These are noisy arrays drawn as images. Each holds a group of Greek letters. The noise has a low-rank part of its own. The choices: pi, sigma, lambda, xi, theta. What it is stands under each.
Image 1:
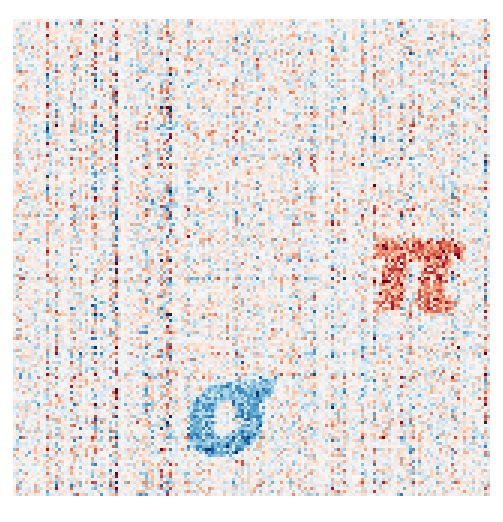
middle right: red pi; bottom middle: blue sigma
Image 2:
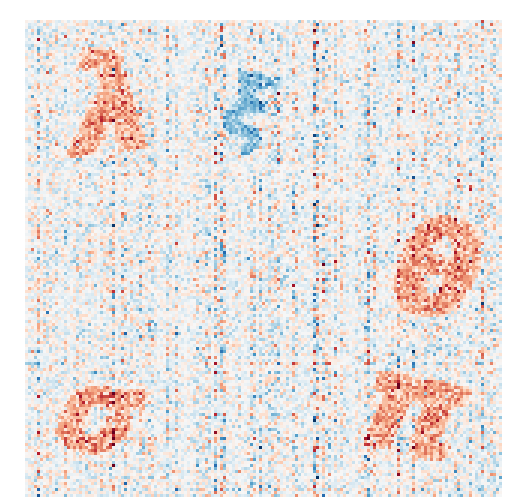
top left: red lambda; top middle: blue xi; middle right: red theta; bottom left: red sigma; bottom right: red pi
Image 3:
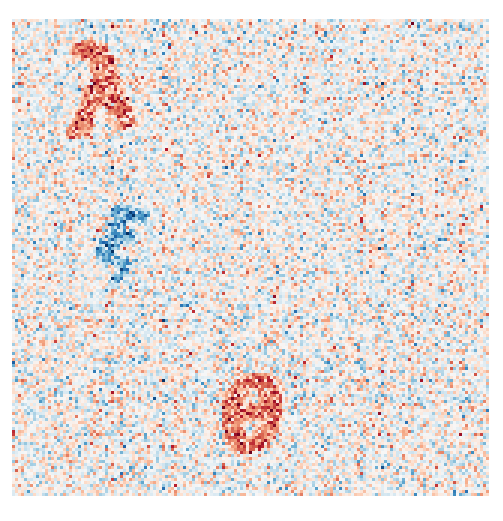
top left: red lambda; middle left: blue xi; bottom middle: red theta
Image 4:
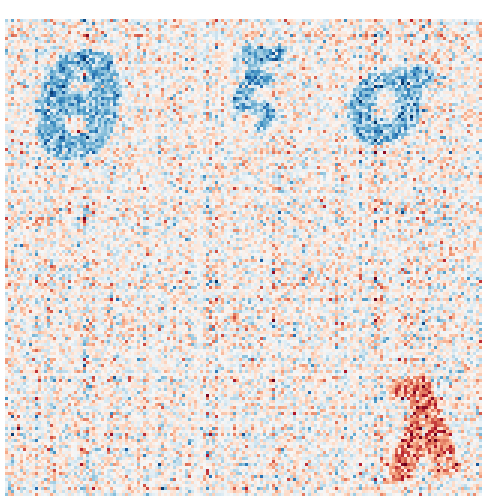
top left: blue theta; top middle: blue xi; top right: blue sigma; bottom right: red lambda
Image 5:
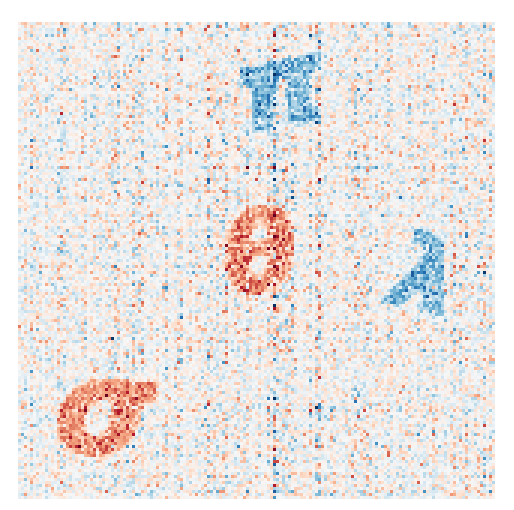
top middle: blue pi; centre: red theta; middle right: blue lambda; bottom left: red sigma
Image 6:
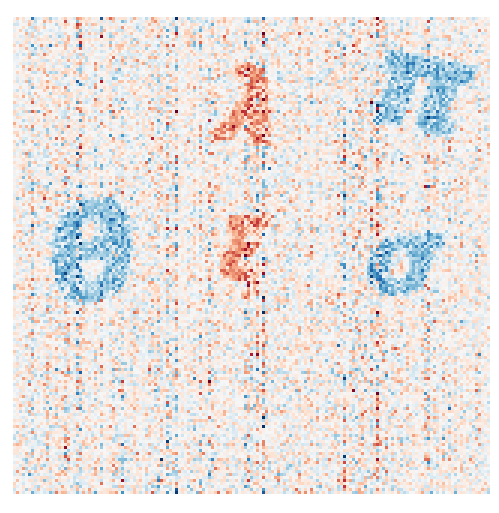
top middle: red lambda; top right: blue pi; middle left: blue theta; centre: red xi; middle right: blue sigma
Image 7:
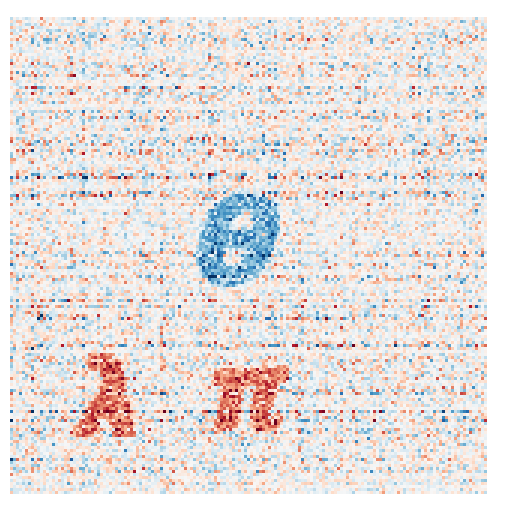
centre: blue theta; bottom left: red lambda; bottom middle: red pi
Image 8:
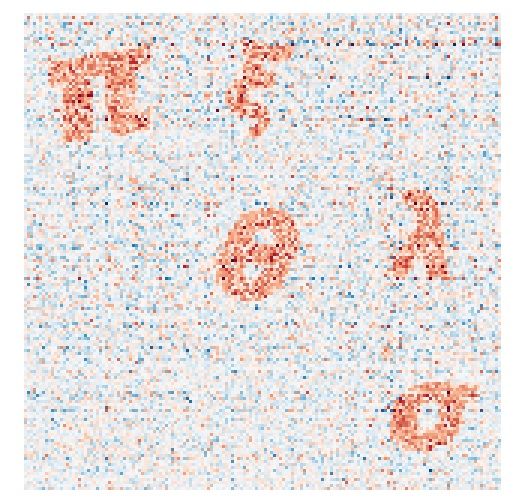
top left: red pi; top middle: red xi; centre: red theta; middle right: red lambda; bottom right: red sigma
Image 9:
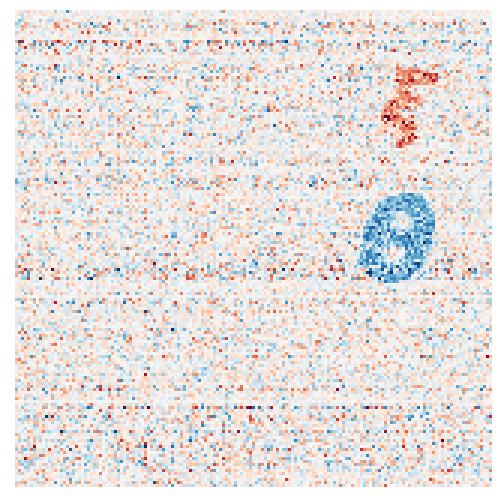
top right: red xi; middle right: blue theta
